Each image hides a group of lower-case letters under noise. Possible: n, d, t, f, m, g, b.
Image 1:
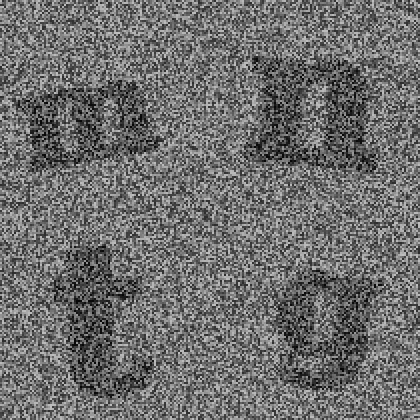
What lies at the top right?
n
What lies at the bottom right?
g
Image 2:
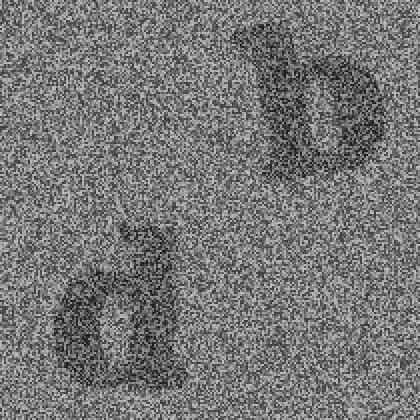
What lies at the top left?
nothing
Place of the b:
top right
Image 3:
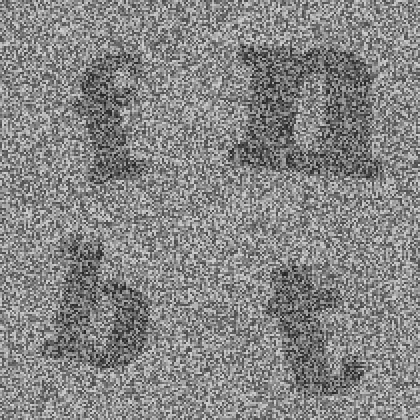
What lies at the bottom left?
b
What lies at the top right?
n
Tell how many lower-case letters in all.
4
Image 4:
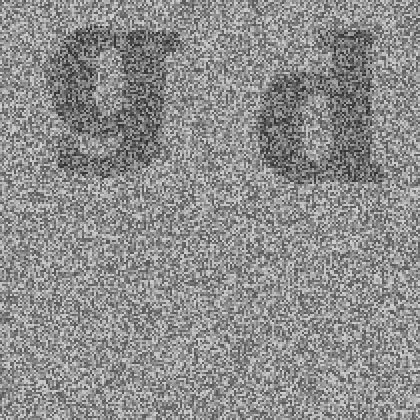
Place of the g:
top left
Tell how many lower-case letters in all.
2
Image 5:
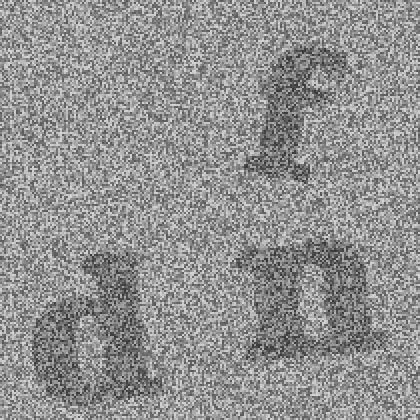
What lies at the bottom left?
d
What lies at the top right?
f
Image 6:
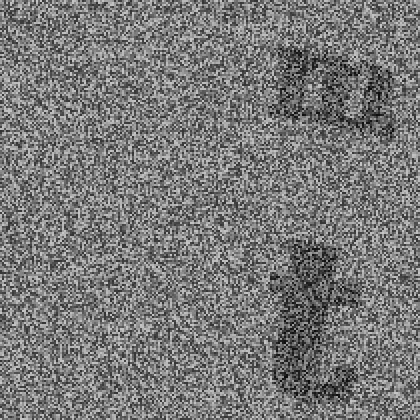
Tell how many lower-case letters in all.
2
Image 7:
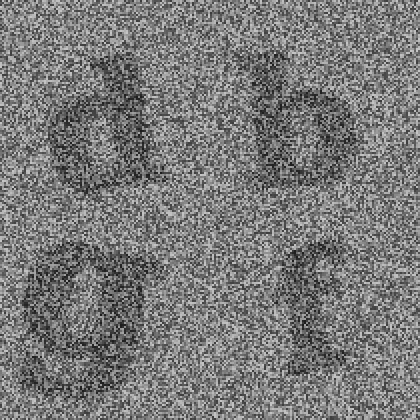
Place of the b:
top right
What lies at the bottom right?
f
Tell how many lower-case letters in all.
4
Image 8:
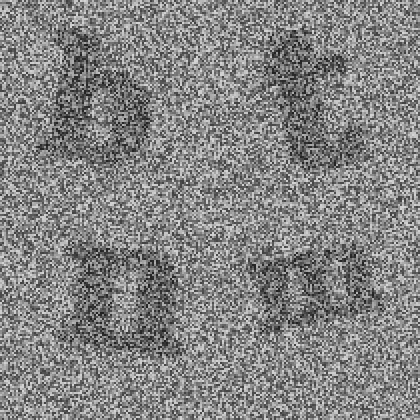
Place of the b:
top left
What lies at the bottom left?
n
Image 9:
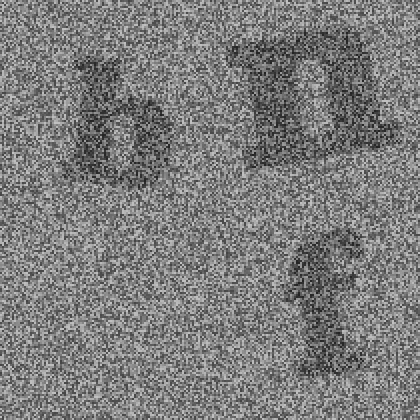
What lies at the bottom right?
f
